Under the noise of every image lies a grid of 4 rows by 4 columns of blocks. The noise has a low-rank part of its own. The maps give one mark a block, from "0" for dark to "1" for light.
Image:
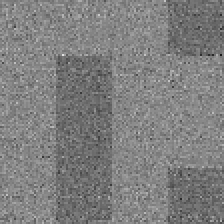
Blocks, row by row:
1 1 1 0
1 0 1 1
1 0 1 1
1 0 1 0
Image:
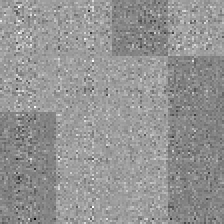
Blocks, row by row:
1 1 0 1
1 1 1 0
0 1 1 0
0 1 1 0
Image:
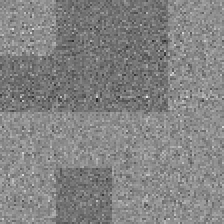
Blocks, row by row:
1 0 0 1
0 0 0 1
1 1 1 1
1 0 1 1
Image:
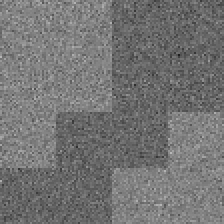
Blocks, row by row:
1 1 0 0
1 1 0 0
1 0 0 1
0 0 1 1
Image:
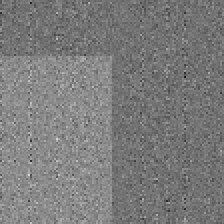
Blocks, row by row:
0 0 0 0
1 1 0 0
1 1 0 0
1 1 0 0
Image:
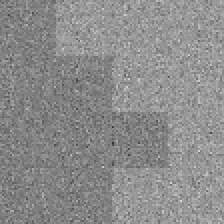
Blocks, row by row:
0 1 1 1
0 0 1 1
0 0 0 1
0 0 1 1
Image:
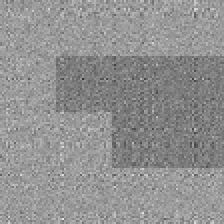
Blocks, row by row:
1 1 1 1
1 0 0 0
1 1 0 0
1 1 1 1
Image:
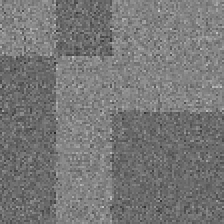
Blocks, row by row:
1 0 1 1
0 1 1 1
0 1 0 0
0 1 0 0
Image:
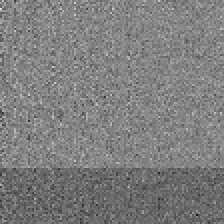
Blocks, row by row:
1 1 1 1
1 1 1 1
1 1 1 1
0 0 0 0
